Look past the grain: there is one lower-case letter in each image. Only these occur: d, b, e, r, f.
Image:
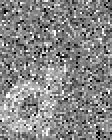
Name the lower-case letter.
d
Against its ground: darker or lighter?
lighter
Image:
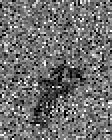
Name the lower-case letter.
f
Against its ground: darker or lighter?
darker
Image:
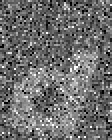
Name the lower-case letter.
d
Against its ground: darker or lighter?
lighter
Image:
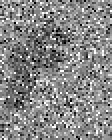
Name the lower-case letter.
f
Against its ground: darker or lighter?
darker
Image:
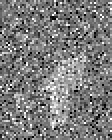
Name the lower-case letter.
f
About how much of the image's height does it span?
half
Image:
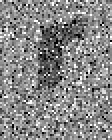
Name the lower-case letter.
r
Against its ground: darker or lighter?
darker
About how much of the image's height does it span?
half
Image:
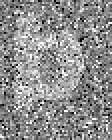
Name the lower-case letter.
b
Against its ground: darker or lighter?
lighter
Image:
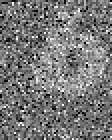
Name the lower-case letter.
b
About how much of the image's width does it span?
two thirds
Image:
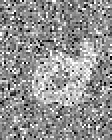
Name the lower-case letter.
d
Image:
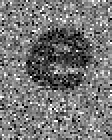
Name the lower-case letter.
e
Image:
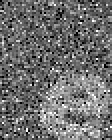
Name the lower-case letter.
e
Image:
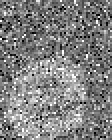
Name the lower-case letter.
e
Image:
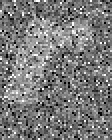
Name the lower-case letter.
r
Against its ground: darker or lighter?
lighter
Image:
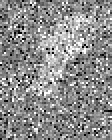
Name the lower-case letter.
f
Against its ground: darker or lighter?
lighter
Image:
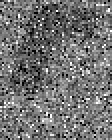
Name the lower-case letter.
r
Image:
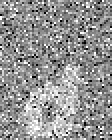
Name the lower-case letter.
d
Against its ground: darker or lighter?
lighter
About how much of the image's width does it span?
half
